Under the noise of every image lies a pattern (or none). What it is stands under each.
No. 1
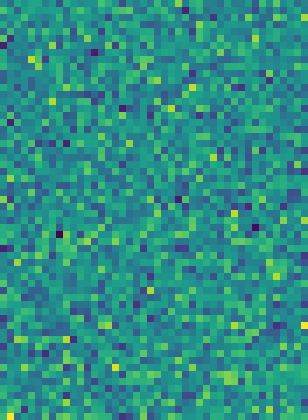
only noise
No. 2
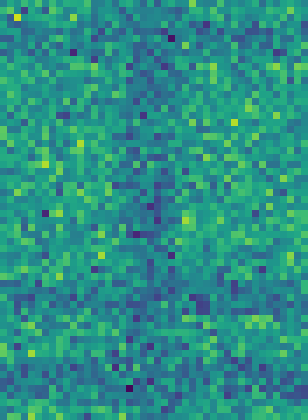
bands of rows crossing bands of columns
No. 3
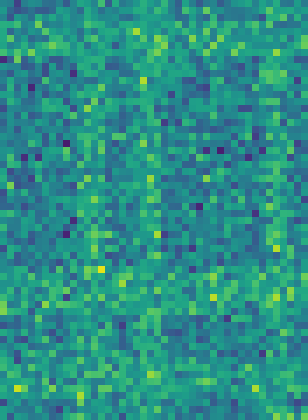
bands of rows crossing bands of columns
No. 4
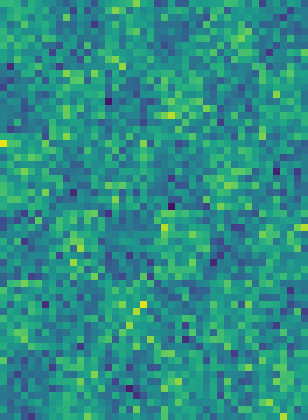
a checkerboard
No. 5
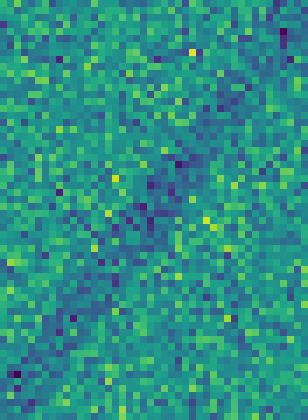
a diagonal band
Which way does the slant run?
bottom left to top right
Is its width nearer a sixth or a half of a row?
a sixth
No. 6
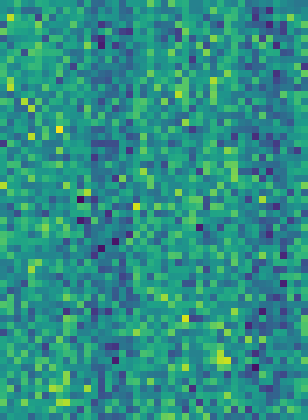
bands of columns
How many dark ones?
2
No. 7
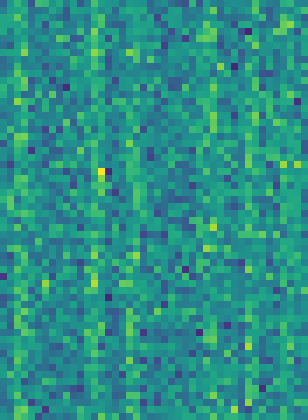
bands of columns
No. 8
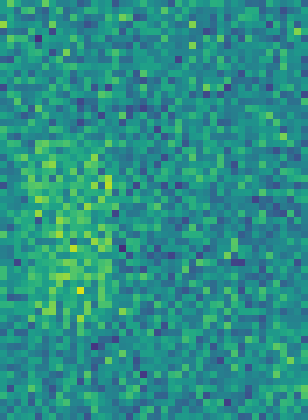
one block
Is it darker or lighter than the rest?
lighter
